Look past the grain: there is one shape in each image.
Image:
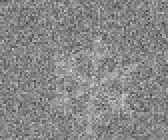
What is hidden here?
light snowflake
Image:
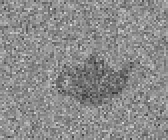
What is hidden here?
dark teapot
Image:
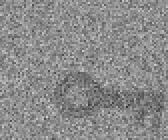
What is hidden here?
dark key
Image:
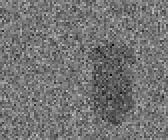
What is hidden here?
dark footprint
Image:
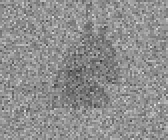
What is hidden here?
dark chess knight
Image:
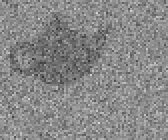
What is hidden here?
dark teapot
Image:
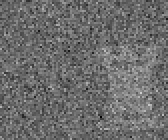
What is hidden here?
light chess rook
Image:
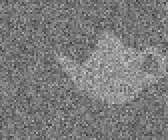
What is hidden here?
light teapot
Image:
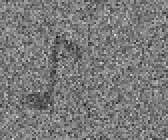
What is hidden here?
dark musical note
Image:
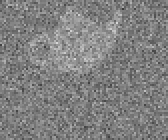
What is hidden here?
light teapot
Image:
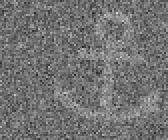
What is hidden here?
light anchor
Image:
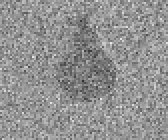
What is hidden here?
dark pear
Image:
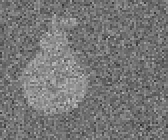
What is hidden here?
light pear
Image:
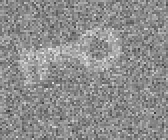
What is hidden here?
light key
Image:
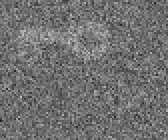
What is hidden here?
light key
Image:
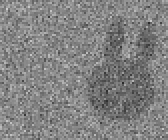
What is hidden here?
dark rabbit's head
